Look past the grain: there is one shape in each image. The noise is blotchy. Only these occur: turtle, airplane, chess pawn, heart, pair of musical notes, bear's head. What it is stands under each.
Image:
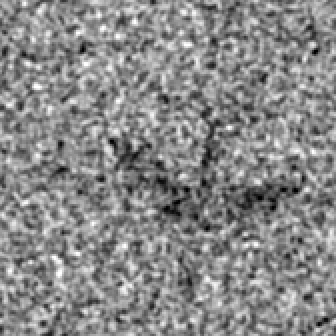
dark airplane
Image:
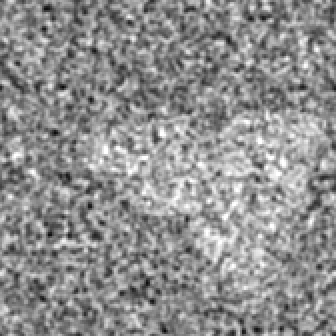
light chess pawn
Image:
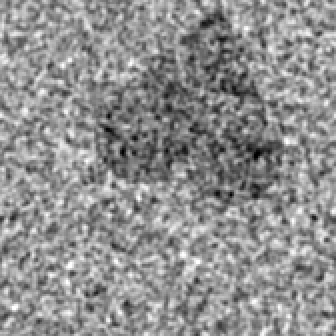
dark heart
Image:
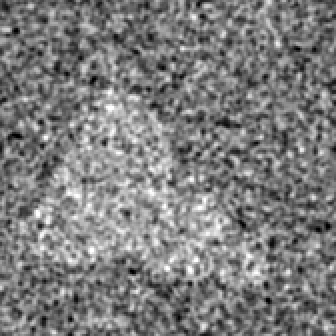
light chess pawn
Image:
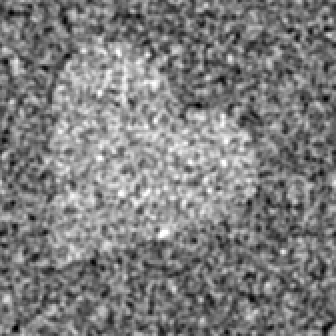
light heart
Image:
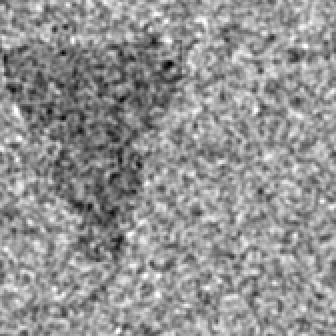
dark chess pawn
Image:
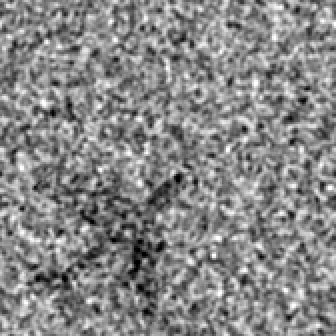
dark airplane
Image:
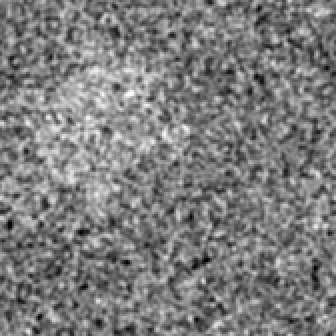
light turtle
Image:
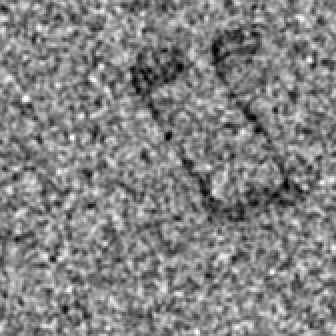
dark pair of musical notes
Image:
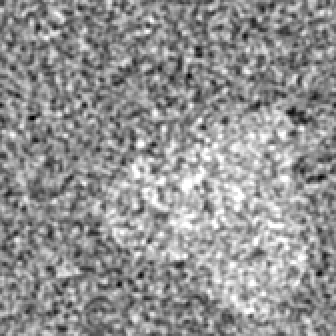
light heart
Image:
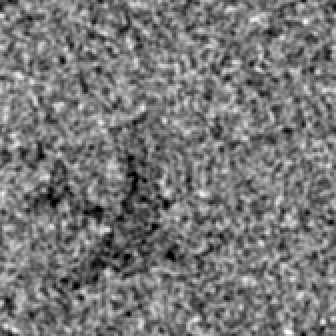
dark airplane
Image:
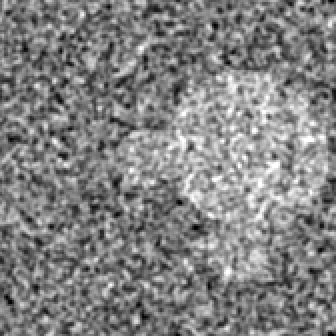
light bear's head
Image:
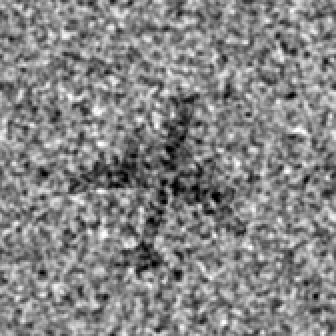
dark airplane
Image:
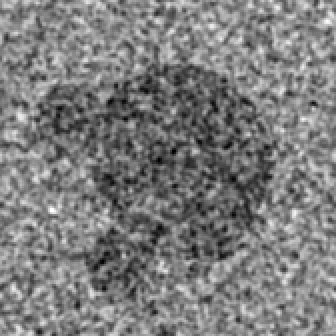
dark bear's head
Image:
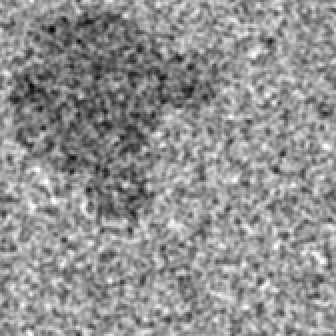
dark bear's head
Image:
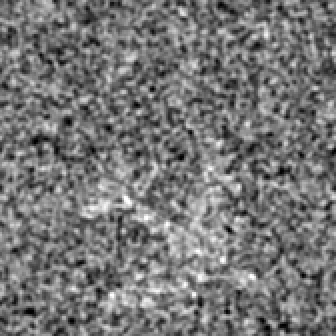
light airplane
